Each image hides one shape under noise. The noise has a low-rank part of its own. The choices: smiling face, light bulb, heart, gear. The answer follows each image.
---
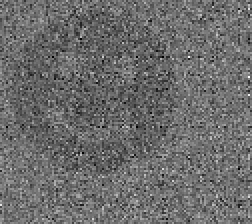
smiling face
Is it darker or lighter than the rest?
darker
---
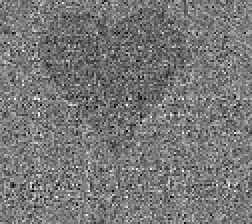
heart
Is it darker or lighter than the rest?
darker
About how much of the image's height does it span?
two thirds
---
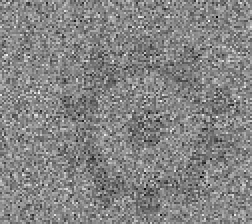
gear
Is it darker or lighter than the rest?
darker
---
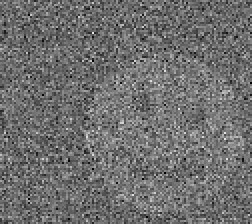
smiling face
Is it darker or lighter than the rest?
lighter
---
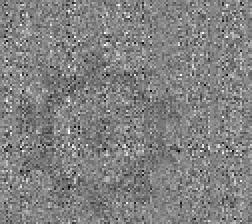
gear
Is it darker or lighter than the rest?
darker
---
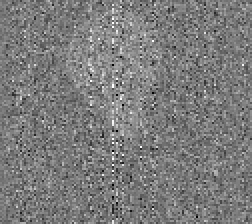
light bulb
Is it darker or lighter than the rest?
lighter
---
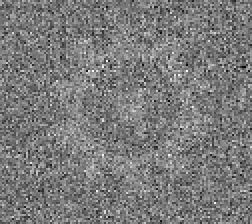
gear
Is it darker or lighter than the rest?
lighter
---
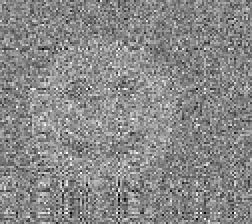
smiling face
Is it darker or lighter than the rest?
lighter
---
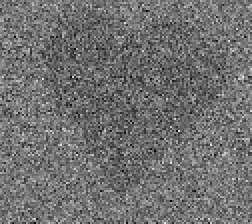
heart
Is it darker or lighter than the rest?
darker
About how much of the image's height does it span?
nearly all
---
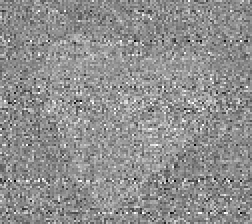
heart
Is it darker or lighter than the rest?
lighter
